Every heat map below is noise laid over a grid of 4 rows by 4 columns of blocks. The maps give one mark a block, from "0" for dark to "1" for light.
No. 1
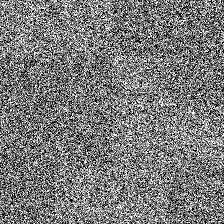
1100
0010
0011
0110
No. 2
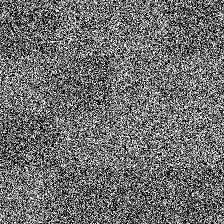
0110
1011
0111
1000
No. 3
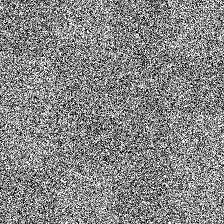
0101
1000
1001
0101
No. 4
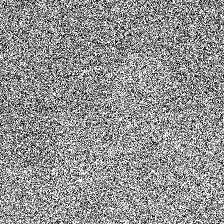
0000
0010
0111
1111
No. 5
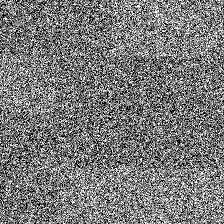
0011
1000
0000
0111
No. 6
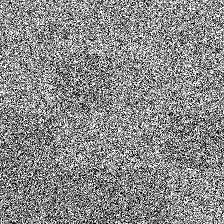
1111
1011
0110
0001
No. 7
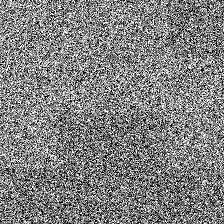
1110
1111
1001
0000
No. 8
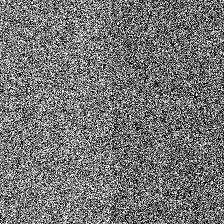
1100
1100
1100
1100
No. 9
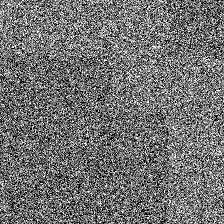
1110
0011
0001
0001
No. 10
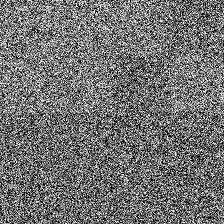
1110
1101
0000
0000
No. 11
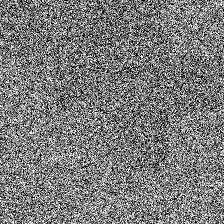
0001
1000
1101
1111
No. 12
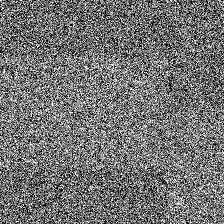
0000
1110
1111
0001
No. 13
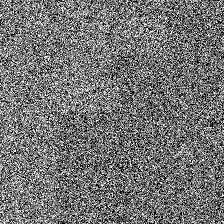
1110
1100
1000
1000
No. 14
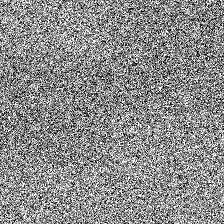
1100
0000
0011
1111
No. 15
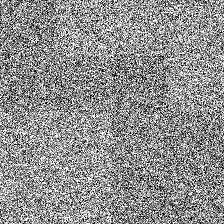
0111
0001
1100
1100
